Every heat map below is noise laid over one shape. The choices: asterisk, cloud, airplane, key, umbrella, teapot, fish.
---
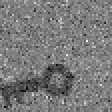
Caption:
dark key
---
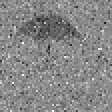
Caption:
dark umbrella
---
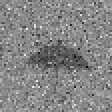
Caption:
dark umbrella
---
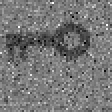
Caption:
dark key
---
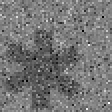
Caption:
dark asterisk
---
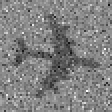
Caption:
dark airplane
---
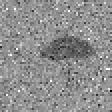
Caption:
dark umbrella
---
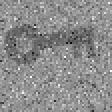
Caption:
dark key
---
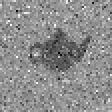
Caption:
dark teapot
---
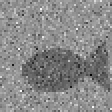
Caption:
dark fish
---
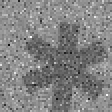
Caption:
dark asterisk
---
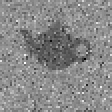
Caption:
dark teapot
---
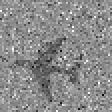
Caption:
dark airplane
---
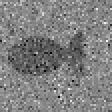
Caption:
dark fish
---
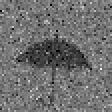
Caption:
dark umbrella
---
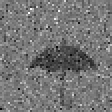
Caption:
dark umbrella
